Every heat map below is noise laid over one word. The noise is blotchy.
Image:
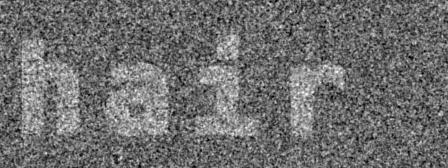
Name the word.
hair
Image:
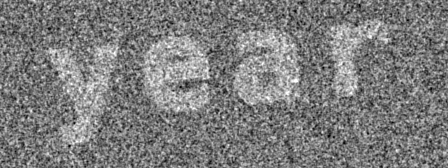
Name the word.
year
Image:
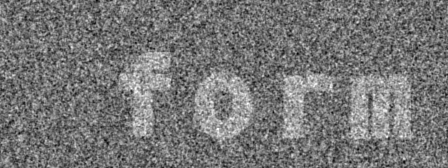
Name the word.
form
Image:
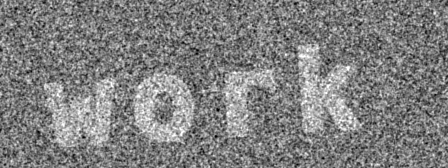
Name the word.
work
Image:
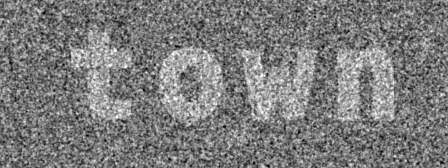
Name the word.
town
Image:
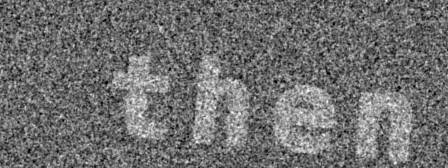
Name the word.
then
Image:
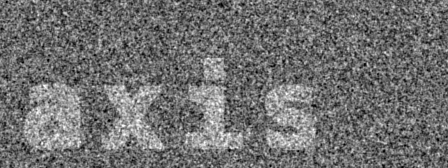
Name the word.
axis
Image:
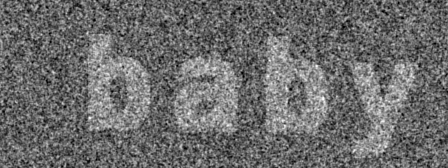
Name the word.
baby
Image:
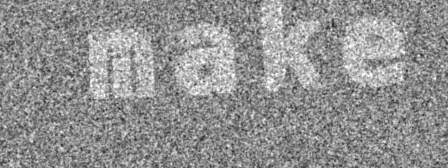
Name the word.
make
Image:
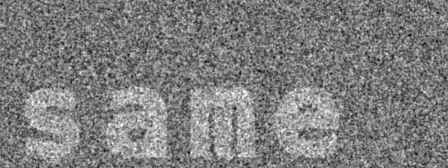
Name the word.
same
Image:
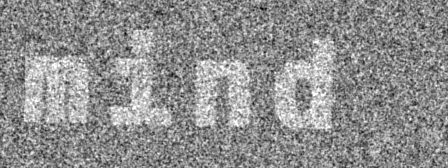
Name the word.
mind
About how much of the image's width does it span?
two thirds
